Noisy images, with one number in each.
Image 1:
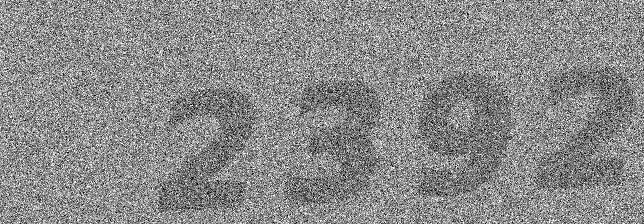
2392
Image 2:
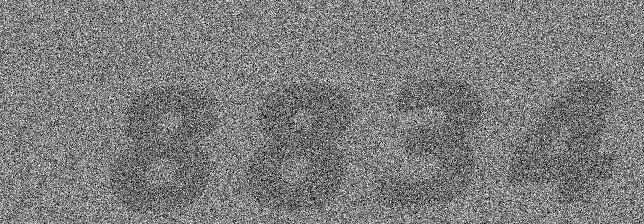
8834
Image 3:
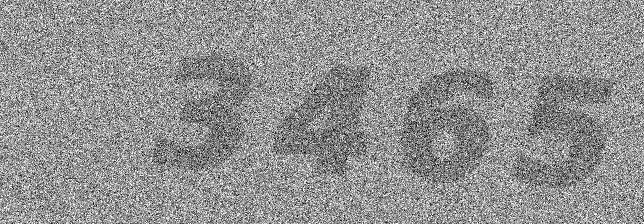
3465
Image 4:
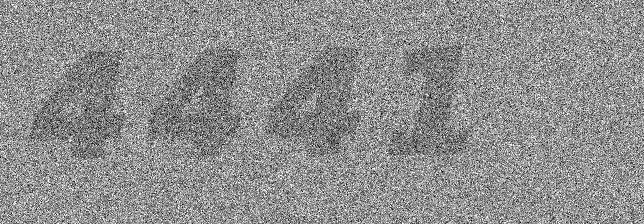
4441
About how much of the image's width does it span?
two thirds
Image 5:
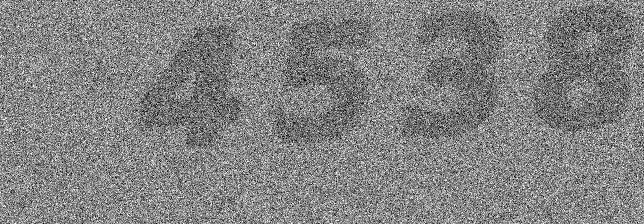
4538
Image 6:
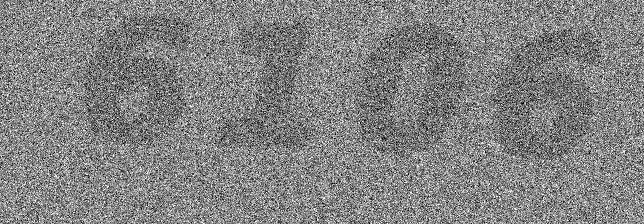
6106
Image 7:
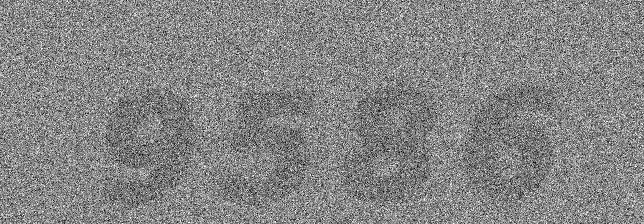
9586
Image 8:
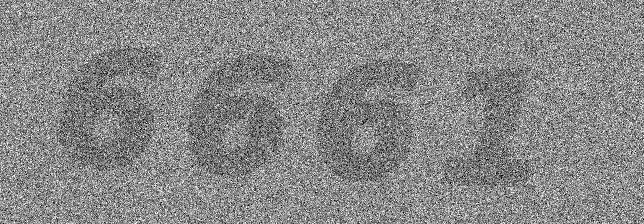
6661
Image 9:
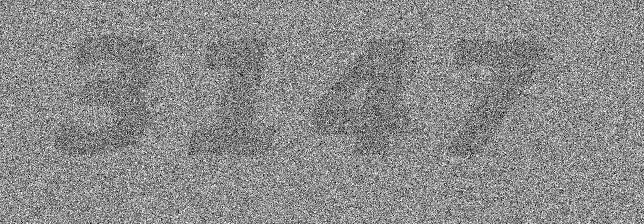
3147
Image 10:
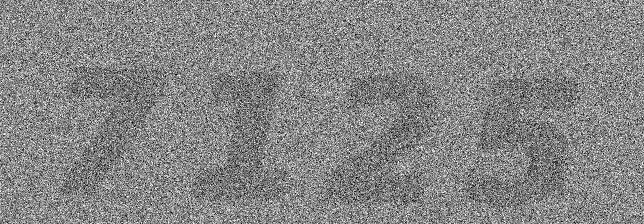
7125
